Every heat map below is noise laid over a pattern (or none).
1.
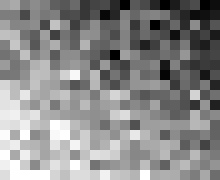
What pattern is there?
a smooth slope
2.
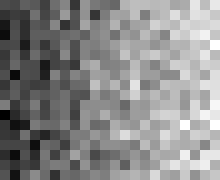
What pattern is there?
a smooth slope
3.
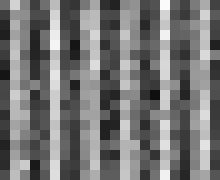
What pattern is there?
vertical stripes
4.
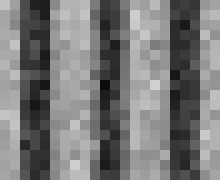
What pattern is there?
vertical stripes
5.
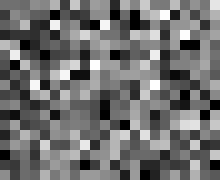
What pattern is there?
only noise
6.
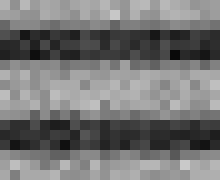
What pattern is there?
horizontal stripes
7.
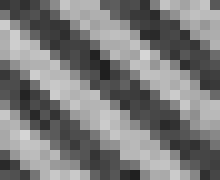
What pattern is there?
diagonal stripes
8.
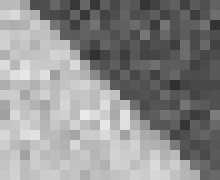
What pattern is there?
a sharp edge
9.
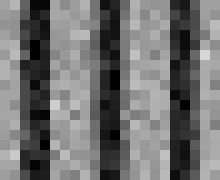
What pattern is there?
vertical stripes
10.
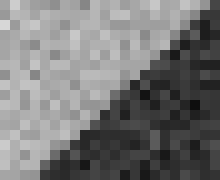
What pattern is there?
a sharp edge
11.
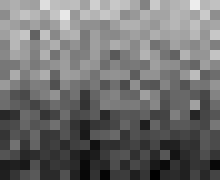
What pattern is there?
a smooth slope
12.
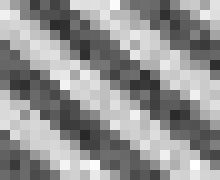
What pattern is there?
diagonal stripes
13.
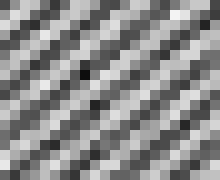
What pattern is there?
diagonal stripes
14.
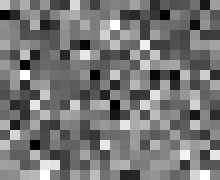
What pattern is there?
only noise
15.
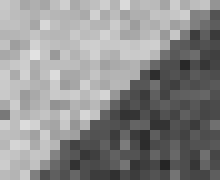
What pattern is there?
a sharp edge
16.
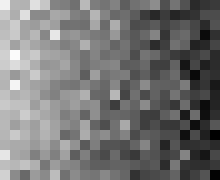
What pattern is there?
a smooth slope
